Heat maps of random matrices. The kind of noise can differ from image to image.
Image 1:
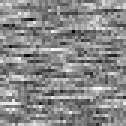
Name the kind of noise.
streaked along the rows
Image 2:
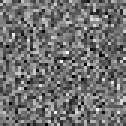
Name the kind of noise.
independent entries
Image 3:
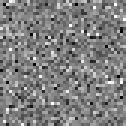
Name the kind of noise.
heavy tails
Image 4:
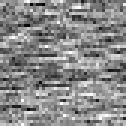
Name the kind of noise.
streaked along the rows
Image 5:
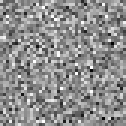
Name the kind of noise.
independent entries
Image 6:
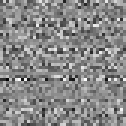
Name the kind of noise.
rows of uneven size
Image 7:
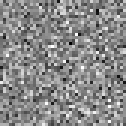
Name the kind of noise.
independent entries
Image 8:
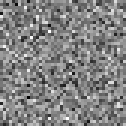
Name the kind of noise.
independent entries
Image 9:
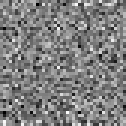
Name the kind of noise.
low rank plus noise
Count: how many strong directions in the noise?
five to eight
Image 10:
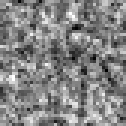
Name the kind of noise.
blotchy
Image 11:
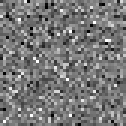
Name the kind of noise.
heavy tails
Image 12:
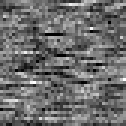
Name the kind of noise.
streaked along the rows
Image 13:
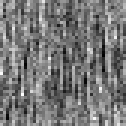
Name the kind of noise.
streaked along the columns
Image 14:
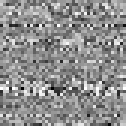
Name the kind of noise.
rows of uneven size
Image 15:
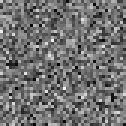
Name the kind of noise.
independent entries
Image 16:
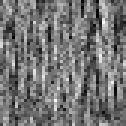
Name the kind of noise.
streaked along the columns
